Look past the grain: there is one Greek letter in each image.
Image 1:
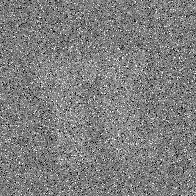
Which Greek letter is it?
pi
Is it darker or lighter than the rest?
lighter
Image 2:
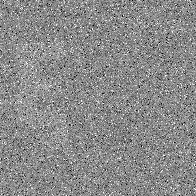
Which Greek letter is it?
xi
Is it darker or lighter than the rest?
lighter
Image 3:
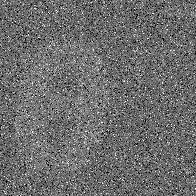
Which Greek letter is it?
theta
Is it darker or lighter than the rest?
lighter
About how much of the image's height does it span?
two thirds
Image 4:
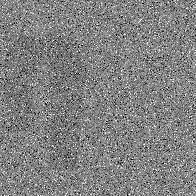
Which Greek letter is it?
eta
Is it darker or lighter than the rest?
darker
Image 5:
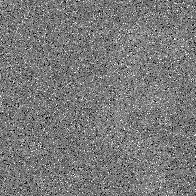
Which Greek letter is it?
xi
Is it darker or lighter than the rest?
lighter
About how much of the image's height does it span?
nearly all
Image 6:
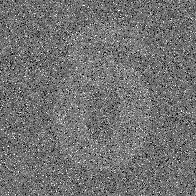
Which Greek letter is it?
delta
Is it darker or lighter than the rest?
lighter
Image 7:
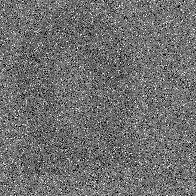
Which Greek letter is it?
omega
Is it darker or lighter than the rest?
darker
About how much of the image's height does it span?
nearly all
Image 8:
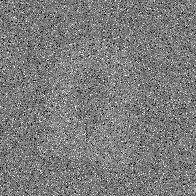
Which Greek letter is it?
omega
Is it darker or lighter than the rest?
lighter
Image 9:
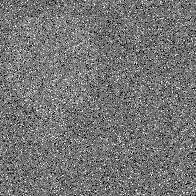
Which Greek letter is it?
phi
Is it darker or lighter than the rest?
lighter
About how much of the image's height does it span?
two thirds
